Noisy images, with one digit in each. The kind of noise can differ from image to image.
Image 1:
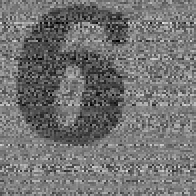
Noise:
rows of uneven size
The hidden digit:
6
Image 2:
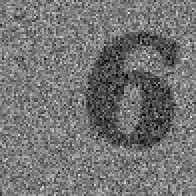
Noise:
independent entries
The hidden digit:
6
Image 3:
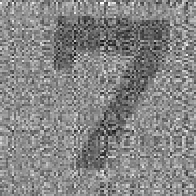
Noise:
low rank plus noise
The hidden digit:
7
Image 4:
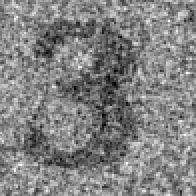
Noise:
blotchy
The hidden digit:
3
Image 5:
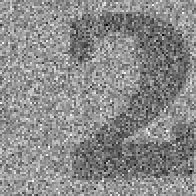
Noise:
independent entries
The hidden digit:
2
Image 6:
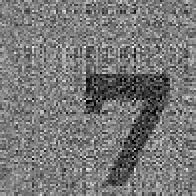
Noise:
low rank plus noise
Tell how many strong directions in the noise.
three or four
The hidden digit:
7
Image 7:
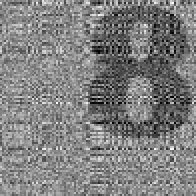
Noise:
low rank plus noise
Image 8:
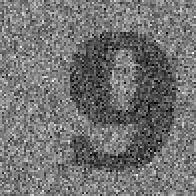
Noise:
independent entries
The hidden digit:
9
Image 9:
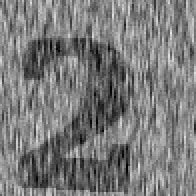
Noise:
streaked along the columns
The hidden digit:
2
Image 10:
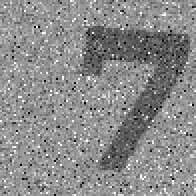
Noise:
heavy tails
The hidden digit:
7
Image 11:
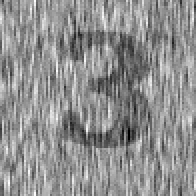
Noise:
streaked along the columns
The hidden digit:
3
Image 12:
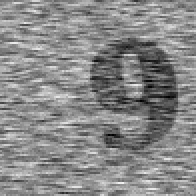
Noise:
streaked along the rows
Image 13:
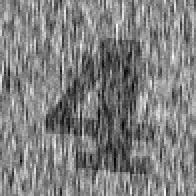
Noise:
streaked along the columns
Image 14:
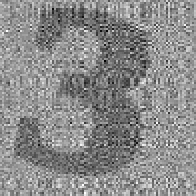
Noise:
low rank plus noise
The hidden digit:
3
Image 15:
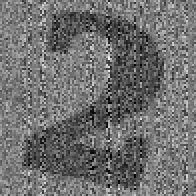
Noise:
columns of uneven size
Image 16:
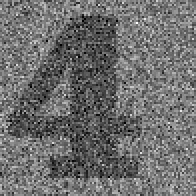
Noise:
independent entries
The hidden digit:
4
